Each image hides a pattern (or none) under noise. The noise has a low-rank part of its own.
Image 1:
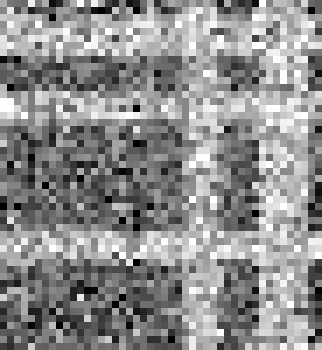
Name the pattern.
bands of rows crossing bands of columns
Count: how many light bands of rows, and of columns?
3 and 2
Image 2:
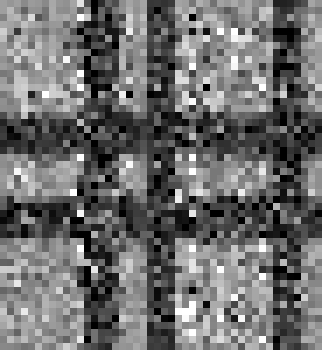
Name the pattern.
bands of rows crossing bands of columns
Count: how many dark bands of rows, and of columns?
2 and 3
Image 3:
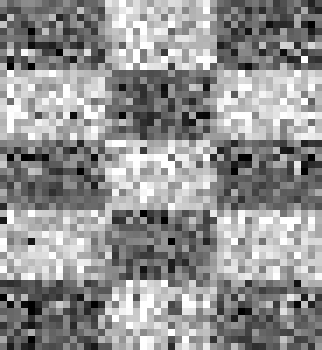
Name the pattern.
a checkerboard
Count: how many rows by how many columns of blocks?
5 by 3
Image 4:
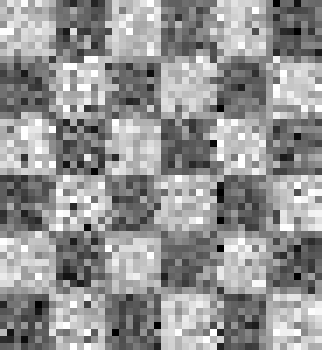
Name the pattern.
a checkerboard
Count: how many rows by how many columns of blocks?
6 by 6
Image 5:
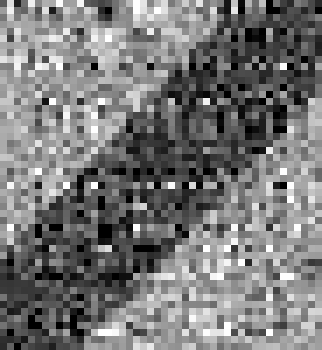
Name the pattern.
a diagonal band
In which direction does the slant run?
bottom left to top right
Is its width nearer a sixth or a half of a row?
a half
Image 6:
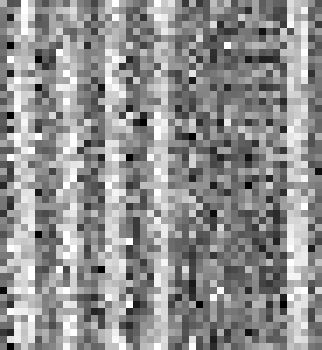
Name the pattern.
bands of columns
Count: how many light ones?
5
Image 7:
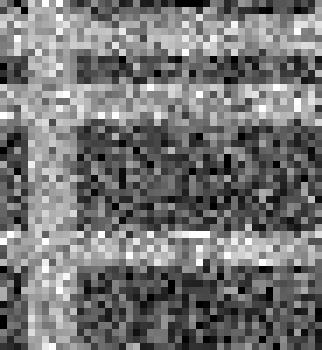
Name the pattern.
bands of rows crossing bands of columns
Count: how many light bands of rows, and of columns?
3 and 1
